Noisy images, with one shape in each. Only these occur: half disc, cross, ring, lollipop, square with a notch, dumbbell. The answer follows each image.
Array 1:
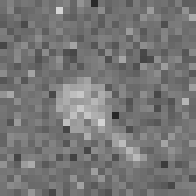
lollipop
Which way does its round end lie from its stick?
up and left
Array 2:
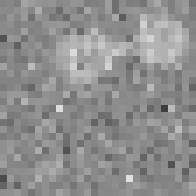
dumbbell
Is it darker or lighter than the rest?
lighter
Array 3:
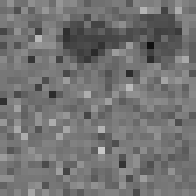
dumbbell
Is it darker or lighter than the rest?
darker
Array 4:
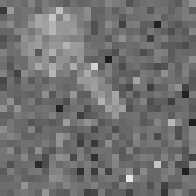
lollipop
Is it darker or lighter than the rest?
lighter
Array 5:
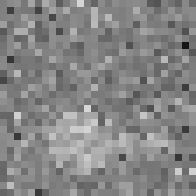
lollipop
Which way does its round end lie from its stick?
left
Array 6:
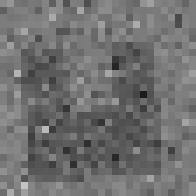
square with a notch
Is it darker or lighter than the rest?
darker
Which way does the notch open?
up
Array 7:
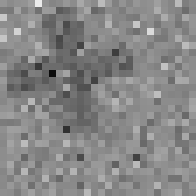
cross
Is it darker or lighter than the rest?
darker
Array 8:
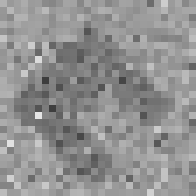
square with a notch
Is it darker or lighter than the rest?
darker
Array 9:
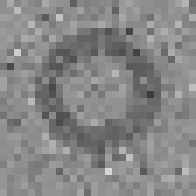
ring
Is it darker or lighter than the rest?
darker
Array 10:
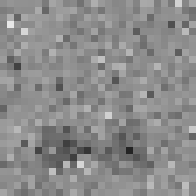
dumbbell
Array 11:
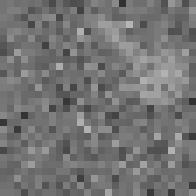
lollipop
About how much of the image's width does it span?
half
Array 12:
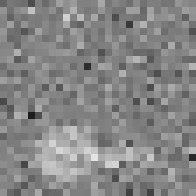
lollipop
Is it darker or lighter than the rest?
lighter
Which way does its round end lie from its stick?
left
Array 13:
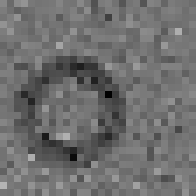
ring
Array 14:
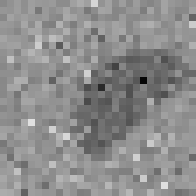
half disc
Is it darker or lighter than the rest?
darker
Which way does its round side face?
up and left
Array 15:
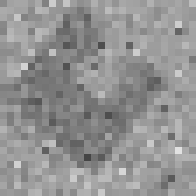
square with a notch
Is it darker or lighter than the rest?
darker
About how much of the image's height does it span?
nearly all
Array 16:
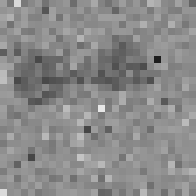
dumbbell
